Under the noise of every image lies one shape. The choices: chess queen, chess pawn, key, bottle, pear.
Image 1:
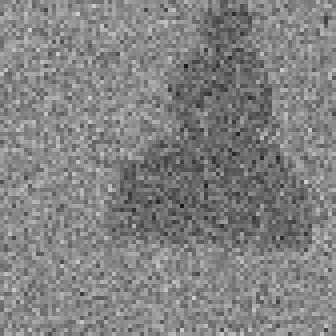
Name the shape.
chess pawn
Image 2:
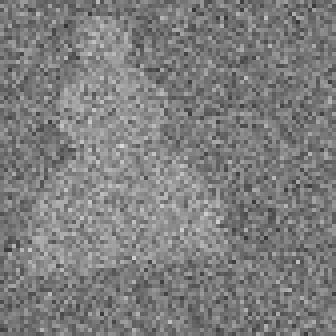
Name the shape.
chess pawn
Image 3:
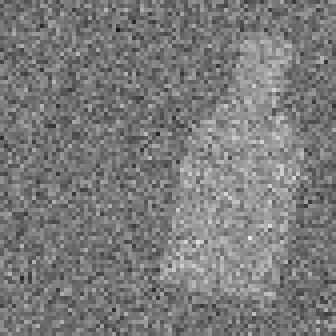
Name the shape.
bottle
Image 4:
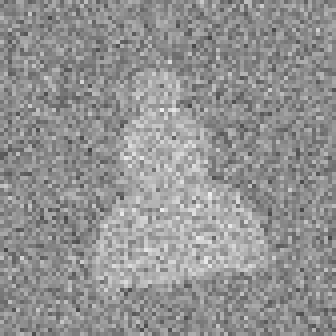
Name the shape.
chess pawn
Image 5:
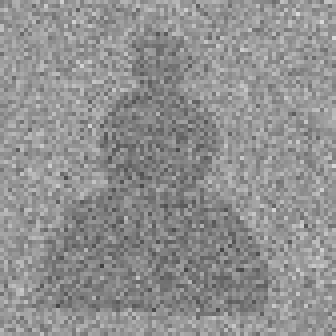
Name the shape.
chess pawn
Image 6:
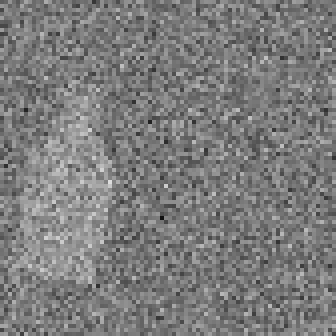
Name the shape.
bottle
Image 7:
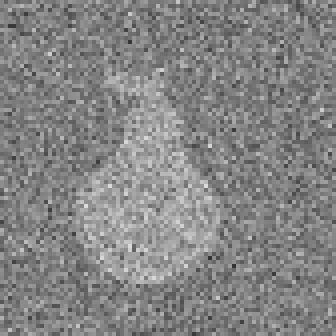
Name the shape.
pear
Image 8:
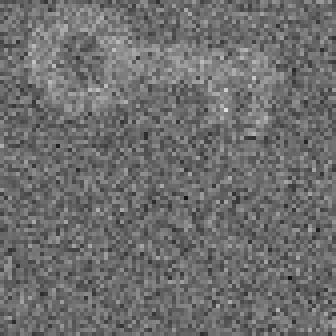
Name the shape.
key
